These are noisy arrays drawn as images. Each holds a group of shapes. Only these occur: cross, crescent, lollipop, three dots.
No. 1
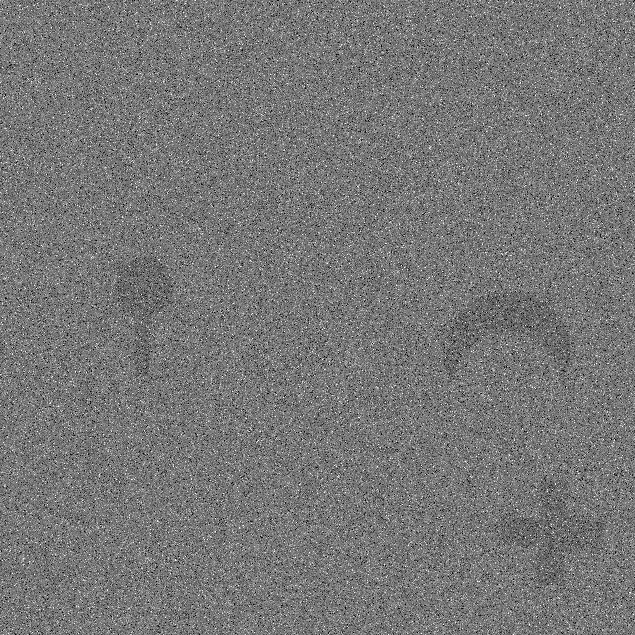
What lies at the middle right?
crescent
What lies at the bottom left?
nothing
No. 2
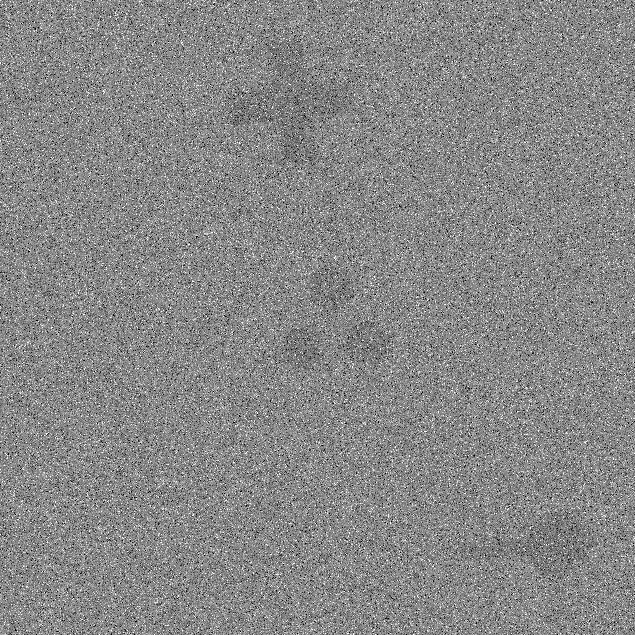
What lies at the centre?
three dots
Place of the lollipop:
bottom right
